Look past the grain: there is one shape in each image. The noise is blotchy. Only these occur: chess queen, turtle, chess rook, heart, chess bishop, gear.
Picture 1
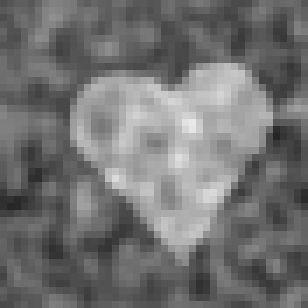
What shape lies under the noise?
heart
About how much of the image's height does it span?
two thirds
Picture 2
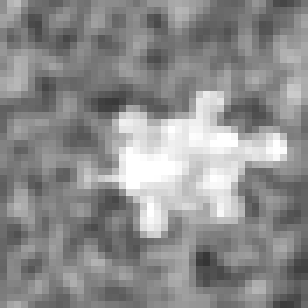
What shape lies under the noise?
turtle
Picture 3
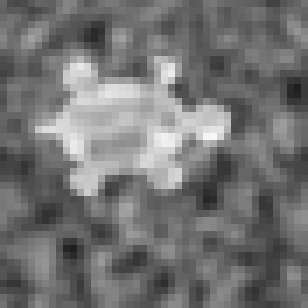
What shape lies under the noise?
turtle
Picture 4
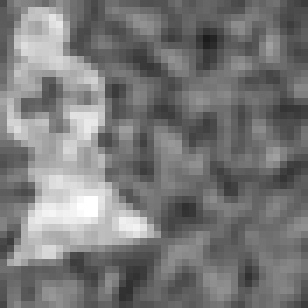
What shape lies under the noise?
chess bishop
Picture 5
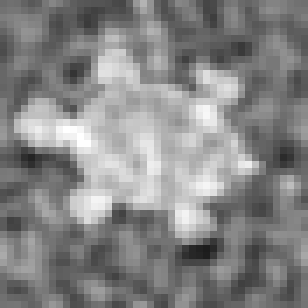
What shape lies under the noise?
turtle
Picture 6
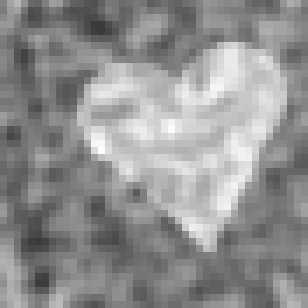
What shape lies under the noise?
heart
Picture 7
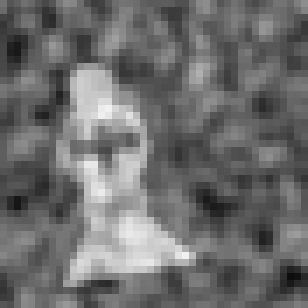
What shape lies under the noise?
chess bishop
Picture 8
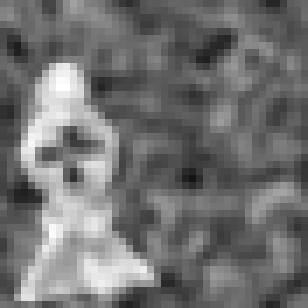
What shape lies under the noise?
chess bishop
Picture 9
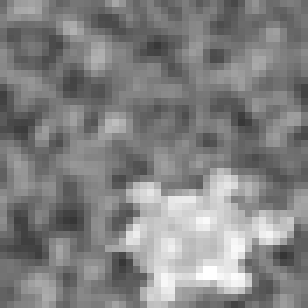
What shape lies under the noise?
turtle
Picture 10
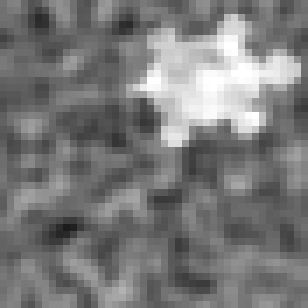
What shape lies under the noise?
turtle
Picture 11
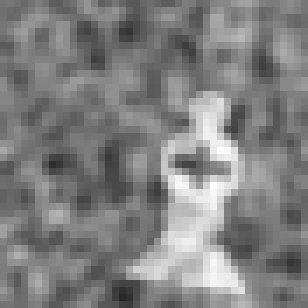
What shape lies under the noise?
chess bishop
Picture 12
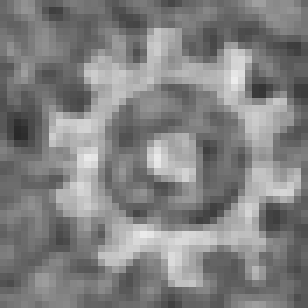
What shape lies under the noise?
gear
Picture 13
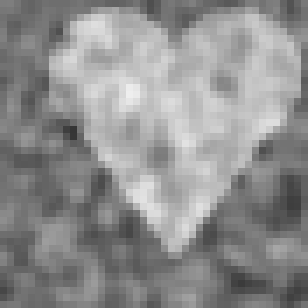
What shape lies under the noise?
heart
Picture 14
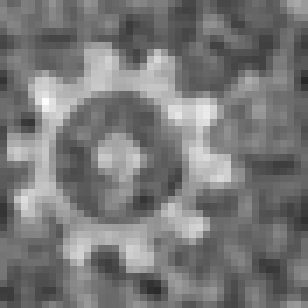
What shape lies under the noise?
gear
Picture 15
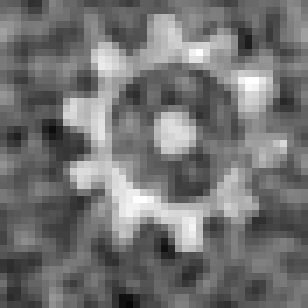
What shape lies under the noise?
gear
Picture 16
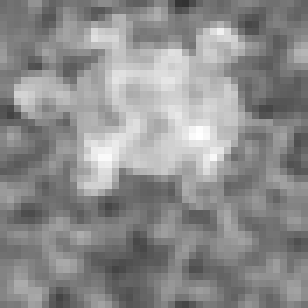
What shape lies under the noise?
turtle
